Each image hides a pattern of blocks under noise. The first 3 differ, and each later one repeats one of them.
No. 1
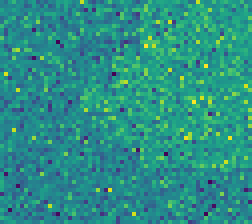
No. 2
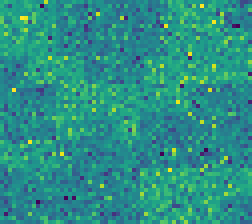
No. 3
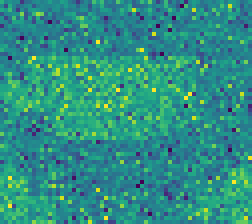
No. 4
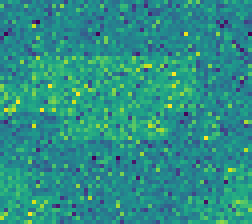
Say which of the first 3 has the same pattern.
3
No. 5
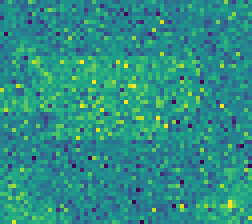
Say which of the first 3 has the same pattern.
3
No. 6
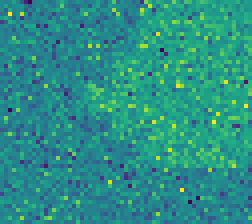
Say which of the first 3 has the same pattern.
1
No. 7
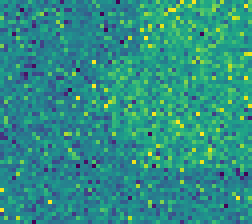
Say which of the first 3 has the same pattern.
1
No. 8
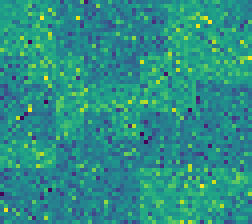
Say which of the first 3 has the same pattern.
2
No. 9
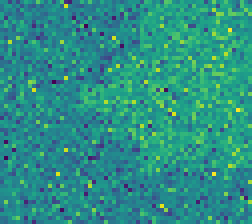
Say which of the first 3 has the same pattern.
1
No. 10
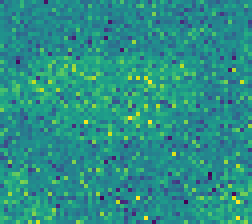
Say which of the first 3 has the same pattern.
3
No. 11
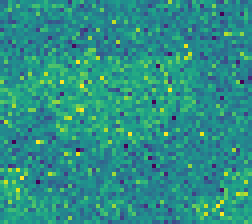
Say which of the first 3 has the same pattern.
3
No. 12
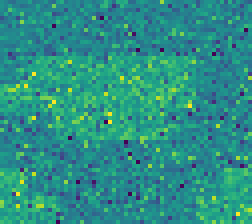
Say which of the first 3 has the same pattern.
3
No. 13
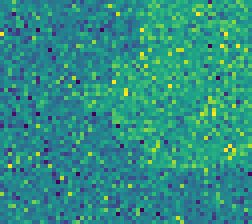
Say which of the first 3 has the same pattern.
1
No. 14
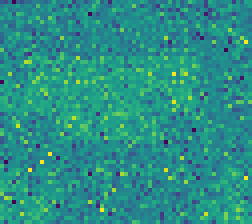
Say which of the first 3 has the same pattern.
3
